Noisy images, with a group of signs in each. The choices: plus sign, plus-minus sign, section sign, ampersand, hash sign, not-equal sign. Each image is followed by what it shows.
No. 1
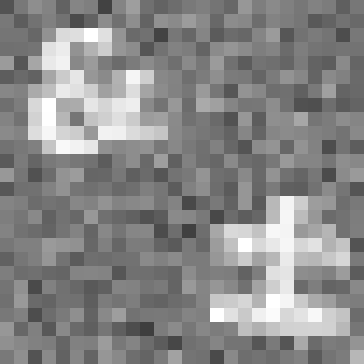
top left: ampersand; bottom right: plus-minus sign
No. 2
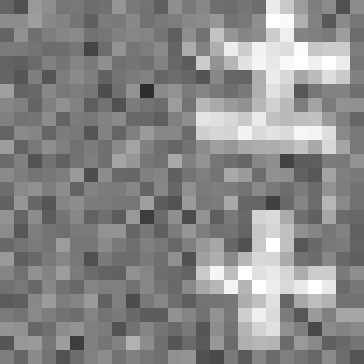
top right: plus-minus sign; bottom right: plus sign
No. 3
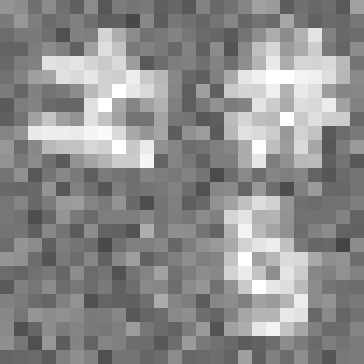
top left: plus-minus sign; top right: hash sign; bottom right: section sign
